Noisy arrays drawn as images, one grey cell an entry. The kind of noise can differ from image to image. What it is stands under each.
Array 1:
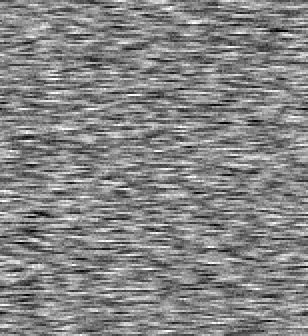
streaked along the rows
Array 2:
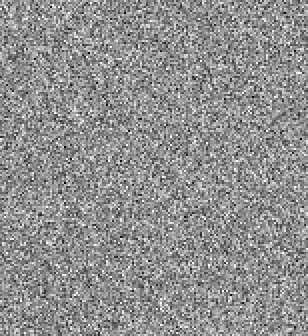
independent entries
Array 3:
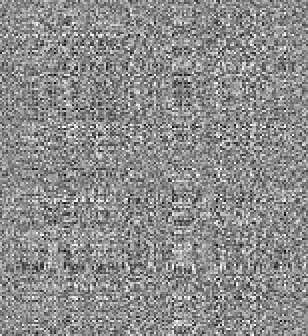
low rank plus noise
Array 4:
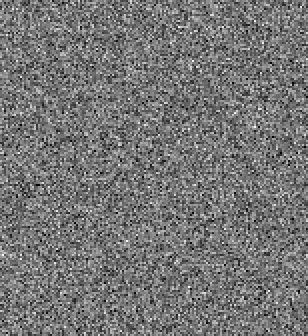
independent entries
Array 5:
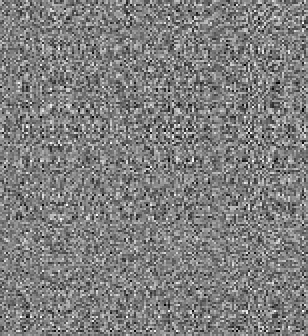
low rank plus noise
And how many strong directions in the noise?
five to eight
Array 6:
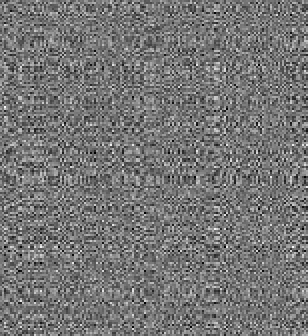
low rank plus noise
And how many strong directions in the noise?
two
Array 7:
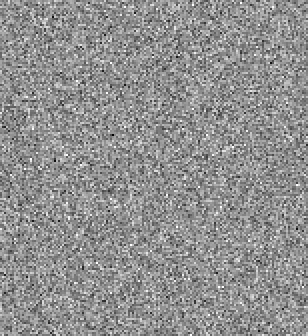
independent entries
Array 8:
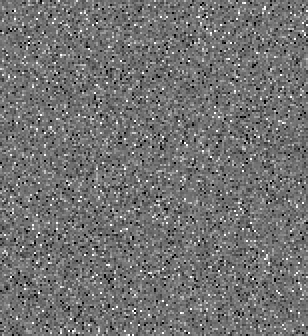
heavy tails
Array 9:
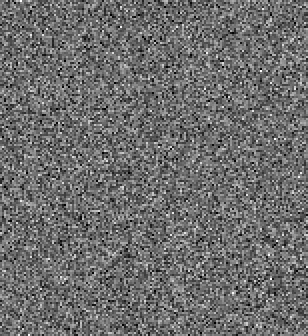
independent entries
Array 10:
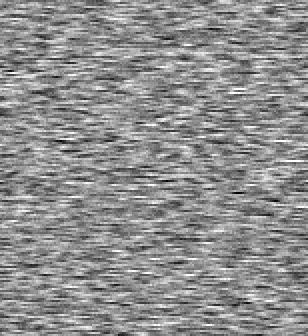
streaked along the rows
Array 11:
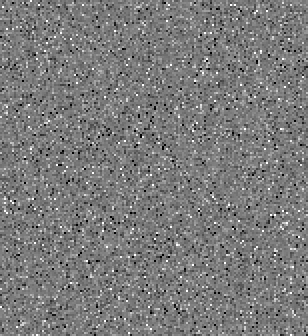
heavy tails
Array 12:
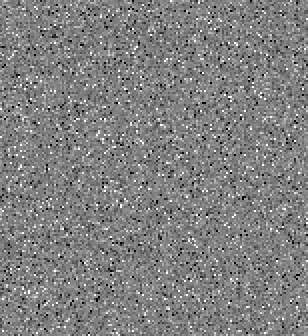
heavy tails
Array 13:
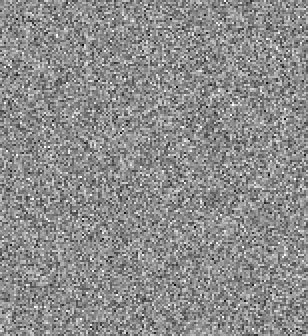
independent entries
